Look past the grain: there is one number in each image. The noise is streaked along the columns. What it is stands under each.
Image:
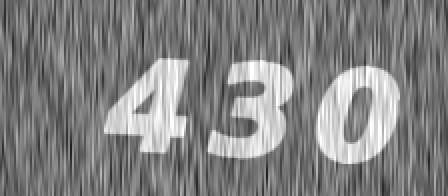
430
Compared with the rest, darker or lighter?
lighter
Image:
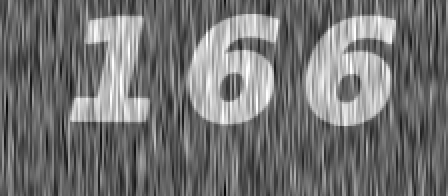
166
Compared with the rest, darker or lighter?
lighter
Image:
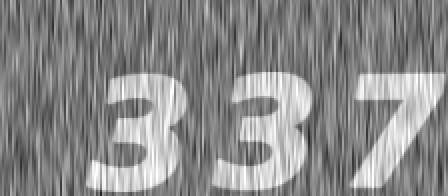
337
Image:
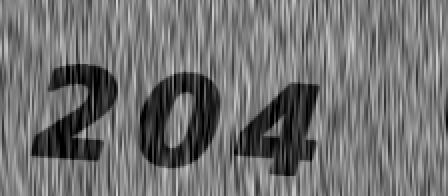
204
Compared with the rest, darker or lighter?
darker
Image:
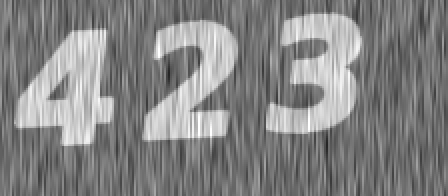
423
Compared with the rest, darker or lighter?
lighter
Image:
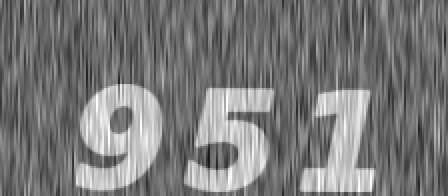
951
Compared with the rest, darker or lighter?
lighter
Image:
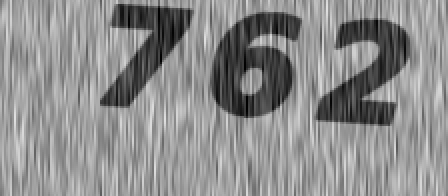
762
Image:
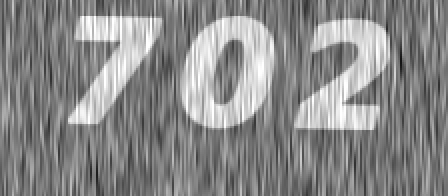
702
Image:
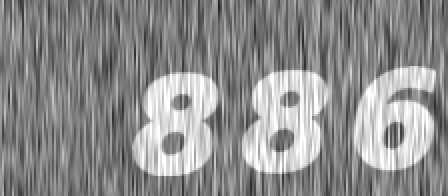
886
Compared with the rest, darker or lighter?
lighter
